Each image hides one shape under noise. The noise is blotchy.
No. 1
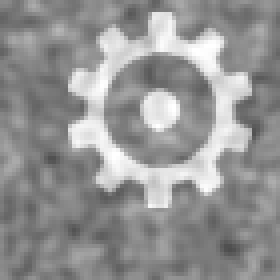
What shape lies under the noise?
gear
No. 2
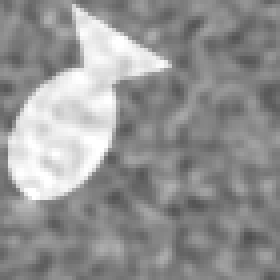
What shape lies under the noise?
fish
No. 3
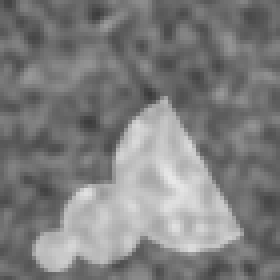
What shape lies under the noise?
chess pawn
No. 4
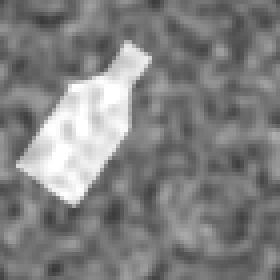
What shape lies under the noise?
bottle
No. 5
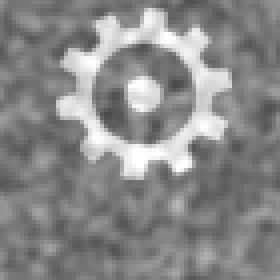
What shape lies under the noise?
gear
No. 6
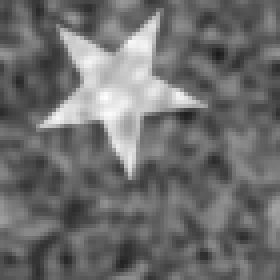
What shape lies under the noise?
star
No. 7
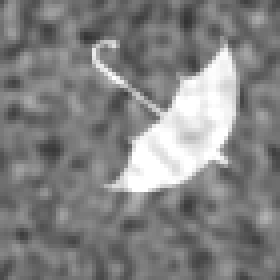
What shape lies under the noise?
umbrella
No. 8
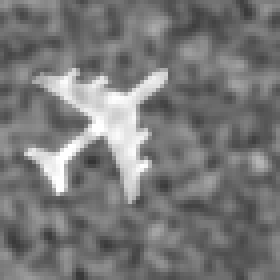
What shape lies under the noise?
airplane
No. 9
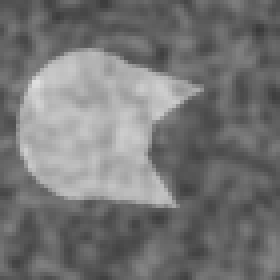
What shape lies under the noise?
cat's head
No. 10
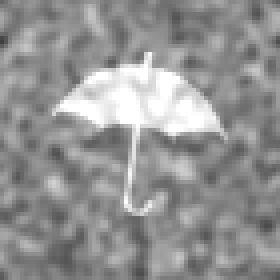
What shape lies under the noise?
umbrella
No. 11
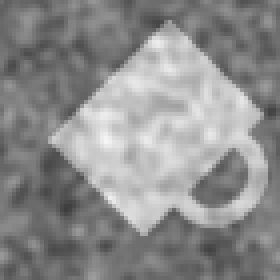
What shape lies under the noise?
cup
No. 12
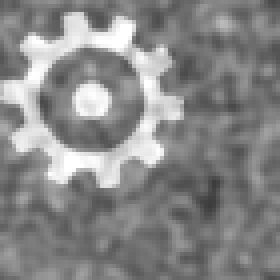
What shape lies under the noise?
gear
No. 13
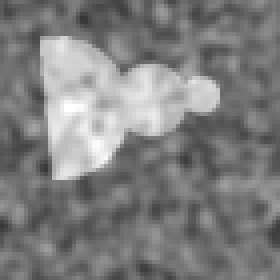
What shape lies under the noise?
chess pawn
